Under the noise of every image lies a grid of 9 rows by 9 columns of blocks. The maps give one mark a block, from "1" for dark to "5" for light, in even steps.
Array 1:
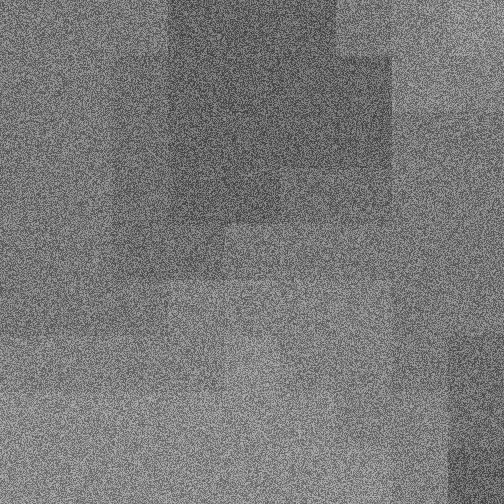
3 3 3 1 1 1 3 4 5
3 3 2 1 1 1 1 4 4
3 3 2 1 1 1 1 3 3
3 3 2 1 1 2 2 3 3
3 3 2 2 3 3 3 3 3
3 3 3 4 4 4 4 3 3
4 4 4 4 5 4 4 3 2
5 5 5 5 5 5 4 4 2
5 5 5 5 5 5 5 4 1
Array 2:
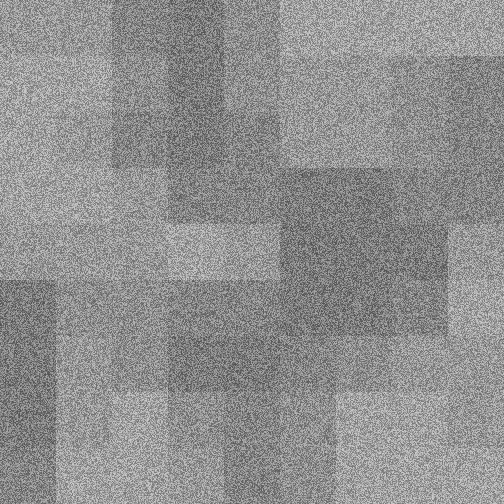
4 4 2 1 3 5 5 5 5
5 5 3 1 3 4 4 3 2
5 4 2 1 2 4 4 3 2
5 5 4 2 2 1 1 2 2
4 4 4 5 4 1 1 1 4
1 3 3 2 2 1 1 2 5
1 4 3 1 1 2 3 4 4
1 4 5 3 2 3 5 5 4
2 5 5 4 2 3 5 5 5
